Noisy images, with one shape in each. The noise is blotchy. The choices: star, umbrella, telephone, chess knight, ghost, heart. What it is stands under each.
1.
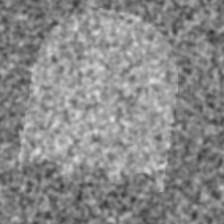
ghost
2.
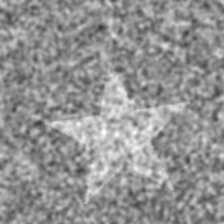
star
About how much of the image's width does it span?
two thirds
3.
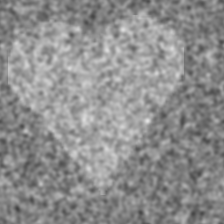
heart
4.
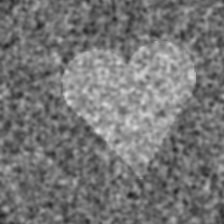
heart
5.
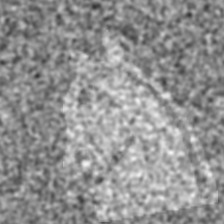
chess knight
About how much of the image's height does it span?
nearly all
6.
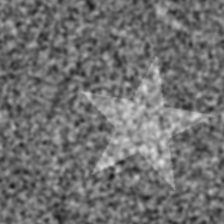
star
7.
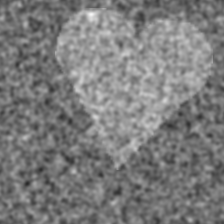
heart
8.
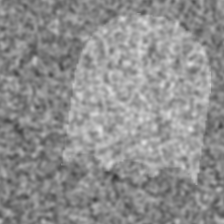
ghost
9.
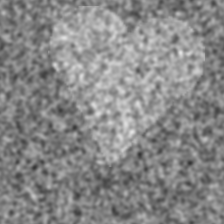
heart
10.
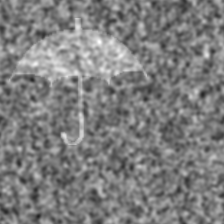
umbrella
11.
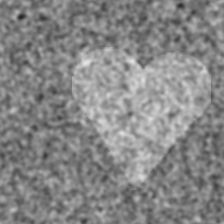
heart
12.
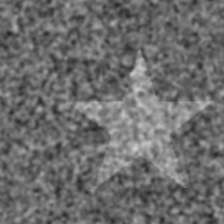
star
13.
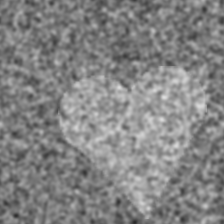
heart
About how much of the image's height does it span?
two thirds
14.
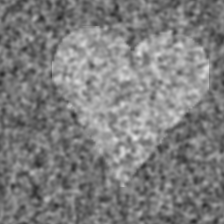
heart
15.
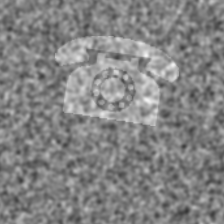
telephone
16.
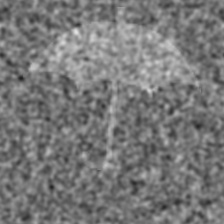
umbrella
